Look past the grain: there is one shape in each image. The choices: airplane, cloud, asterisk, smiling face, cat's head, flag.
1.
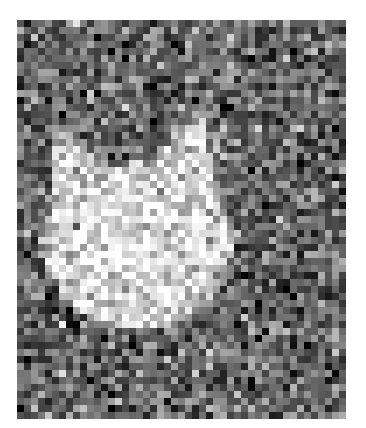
light cat's head
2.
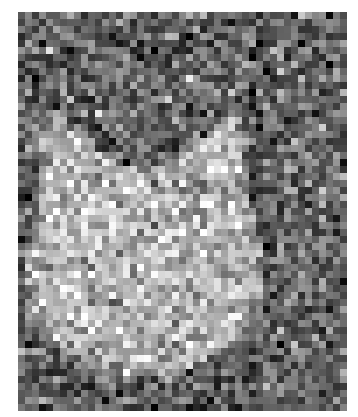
light cat's head
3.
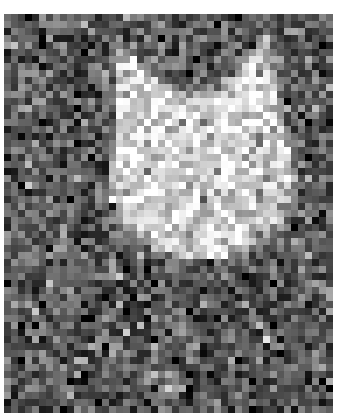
light cat's head
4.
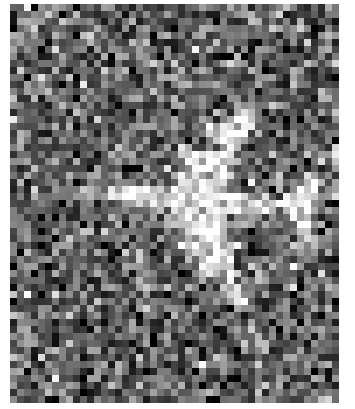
light airplane
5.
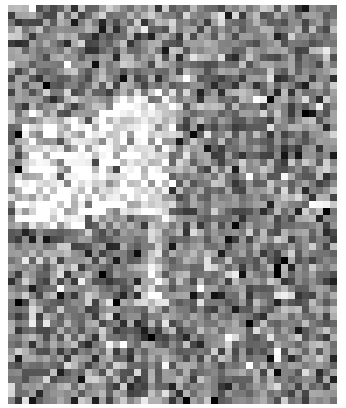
light flag
